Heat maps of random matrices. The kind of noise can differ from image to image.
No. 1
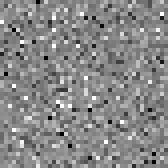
heavy tails
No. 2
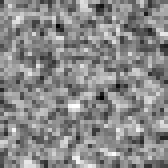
blotchy
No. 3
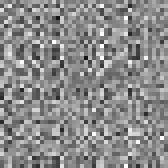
low rank plus noise
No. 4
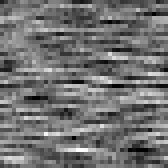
streaked along the rows
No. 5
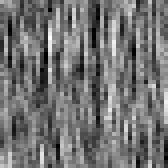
streaked along the columns
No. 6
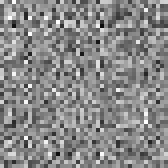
low rank plus noise
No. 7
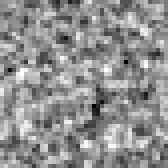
blotchy
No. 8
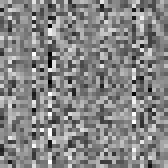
columns of uneven size
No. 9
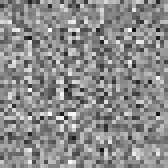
low rank plus noise
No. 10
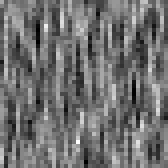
streaked along the columns
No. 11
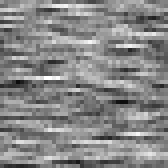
streaked along the rows
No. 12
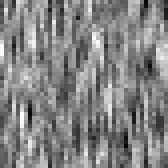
streaked along the columns
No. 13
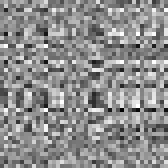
low rank plus noise
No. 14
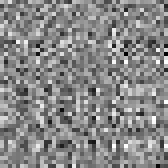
low rank plus noise
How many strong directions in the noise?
two
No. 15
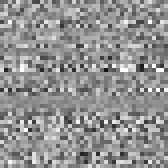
rows of uneven size
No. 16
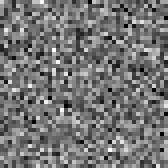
independent entries
